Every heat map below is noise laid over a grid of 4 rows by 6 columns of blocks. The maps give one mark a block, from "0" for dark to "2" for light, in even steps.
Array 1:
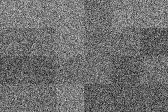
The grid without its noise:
2 2 2 1 2 2
1 1 2 1 1 0
0 0 1 1 0 1
1 1 2 0 0 0
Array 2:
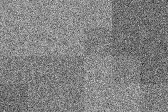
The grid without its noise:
2 2 2 2 0 0
2 2 2 1 0 0
1 1 1 2 1 0
0 1 1 2 2 1
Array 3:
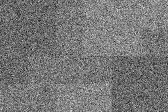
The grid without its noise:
0 0 1 2 2 2
0 0 1 2 2 1
0 1 1 1 0 0
1 1 2 2 0 0
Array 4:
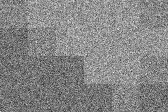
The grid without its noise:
1 2 2 2 2 1
0 1 2 2 2 2
0 0 0 2 2 1
0 0 0 0 1 0
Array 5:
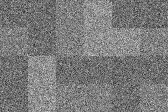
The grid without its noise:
0 0 1 2 0 0
1 0 1 2 2 1
0 2 0 0 0 0
0 2 1 1 0 1
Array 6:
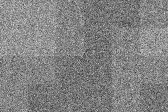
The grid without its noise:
2 2 1 0 0 1
2 2 1 0 1 2
1 1 0 0 1 1
1 0 0 0 1 0
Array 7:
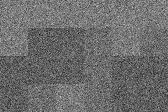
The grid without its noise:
2 2 2 2 2 2
2 0 0 1 2 1
0 0 0 1 0 0
0 1 2 1 0 0
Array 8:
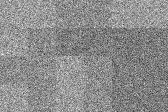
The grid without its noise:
2 2 1 1 2 2
2 1 0 0 0 0
1 1 2 1 0 0
2 1 2 1 0 0
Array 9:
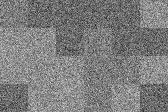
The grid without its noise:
1 0 0 0 0 2
2 2 0 1 0 0
2 2 2 1 1 2
0 2 2 1 2 0
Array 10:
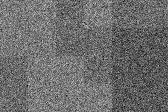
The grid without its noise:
2 2 1 2 1 1
2 2 1 1 0 0
1 2 2 1 0 0
1 2 2 2 0 0
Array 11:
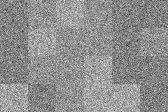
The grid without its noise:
0 1 2 1 0 0
0 2 1 1 0 1
0 1 1 2 0 0
2 0 1 2 2 0
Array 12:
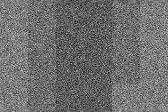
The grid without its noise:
2 1 0 0 1 2
2 1 0 0 1 2
2 1 0 0 1 2
2 1 0 0 2 2
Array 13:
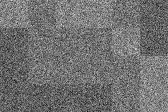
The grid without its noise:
2 1 2 2 1 0
0 1 1 1 2 0
0 1 1 1 1 2
0 0 0 0 1 2
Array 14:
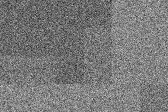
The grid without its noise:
0 0 0 0 2 2
0 0 0 1 2 2
1 1 0 1 2 2
2 2 2 2 2 1
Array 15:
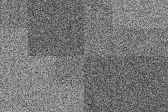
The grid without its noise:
1 0 0 1 2 2
2 0 0 1 1 1
2 2 1 0 0 0
2 2 2 0 0 0
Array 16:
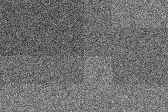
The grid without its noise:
0 0 0 1 2 2
0 0 0 1 1 1
1 1 1 2 1 1
2 2 2 2 2 2
